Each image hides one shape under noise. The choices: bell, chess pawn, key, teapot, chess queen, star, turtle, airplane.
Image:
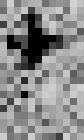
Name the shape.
airplane
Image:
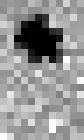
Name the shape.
turtle
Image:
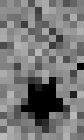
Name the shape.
star
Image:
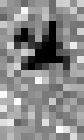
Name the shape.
airplane
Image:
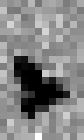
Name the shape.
chess pawn
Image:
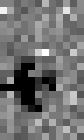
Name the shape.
airplane
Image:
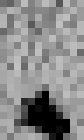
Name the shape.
bell
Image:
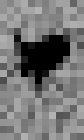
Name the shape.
bell
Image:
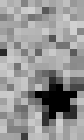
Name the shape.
star
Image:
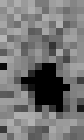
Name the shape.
turtle
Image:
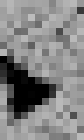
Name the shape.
chess pawn
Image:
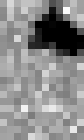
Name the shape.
bell
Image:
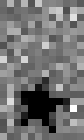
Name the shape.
star
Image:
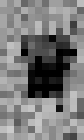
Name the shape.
chess queen
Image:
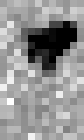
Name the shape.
bell
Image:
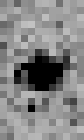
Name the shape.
teapot
